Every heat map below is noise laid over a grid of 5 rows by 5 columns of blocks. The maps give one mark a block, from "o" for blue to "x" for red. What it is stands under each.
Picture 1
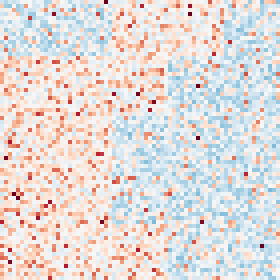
ooxxo
xxxoo
xxooo
xxooo
xxxoo
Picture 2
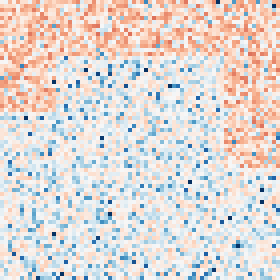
xxxxx
xooox
oooox
ooooo
ooooo
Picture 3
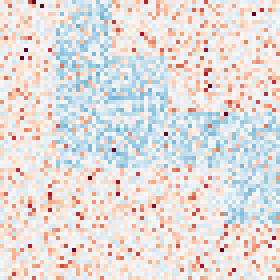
xoxxx
xooxx
xoooo
xxxxo
xxxxx
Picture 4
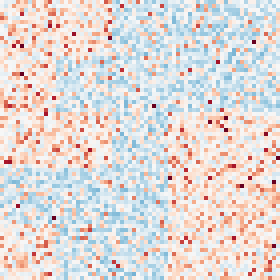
xxooo
xoooo
xxoxx
oooxx
xooxx
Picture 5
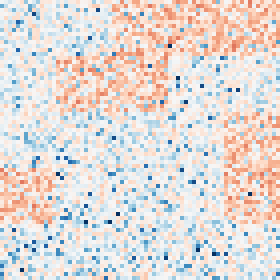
ooxxx
oxxoo
oooox
xooox
ooooo
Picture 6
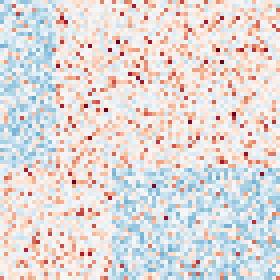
oxxxx
oxxxx
oxxxx
xxooo
xxooo
